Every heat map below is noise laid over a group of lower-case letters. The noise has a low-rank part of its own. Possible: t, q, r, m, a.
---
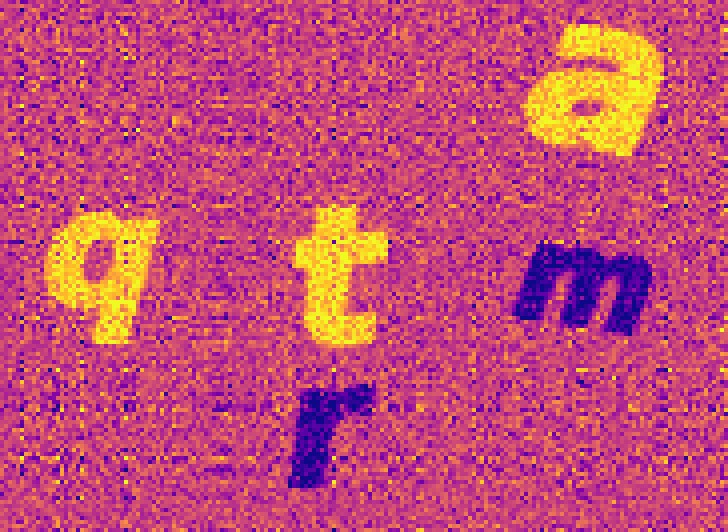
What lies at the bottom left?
nothing
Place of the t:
centre
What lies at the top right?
a
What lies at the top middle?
nothing
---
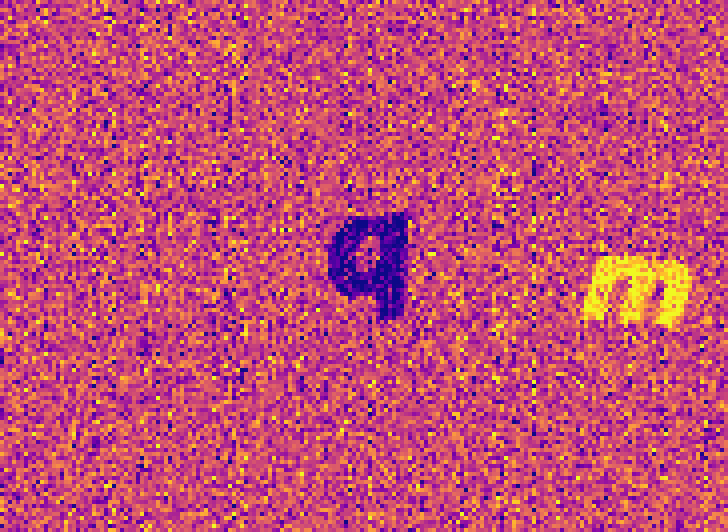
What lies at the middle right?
m
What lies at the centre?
q
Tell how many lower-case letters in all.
2
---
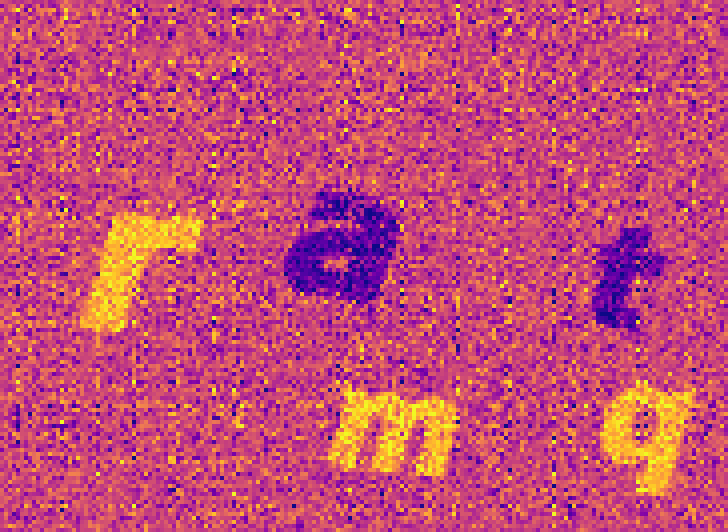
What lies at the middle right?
t
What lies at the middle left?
r
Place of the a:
centre
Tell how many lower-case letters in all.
5
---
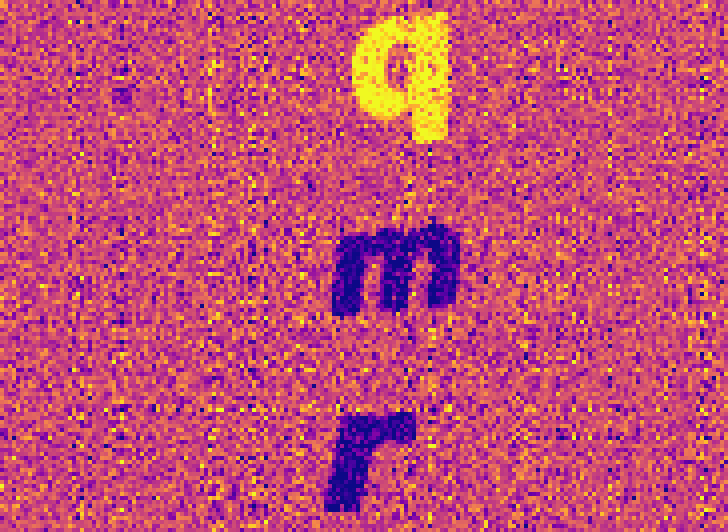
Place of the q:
top middle
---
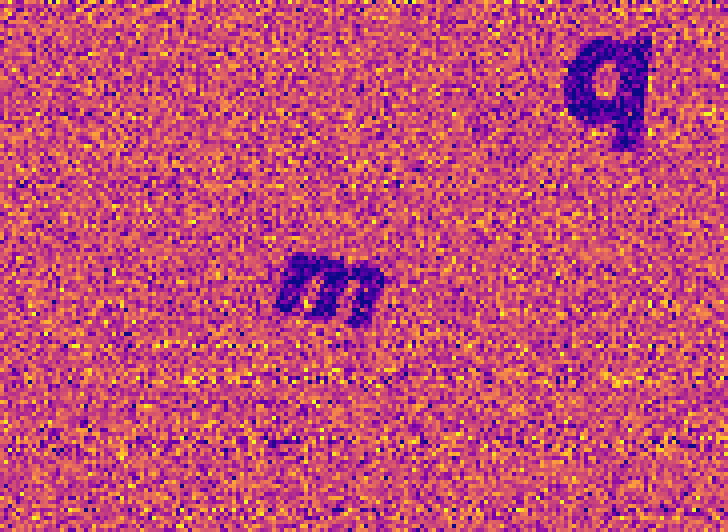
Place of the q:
top right
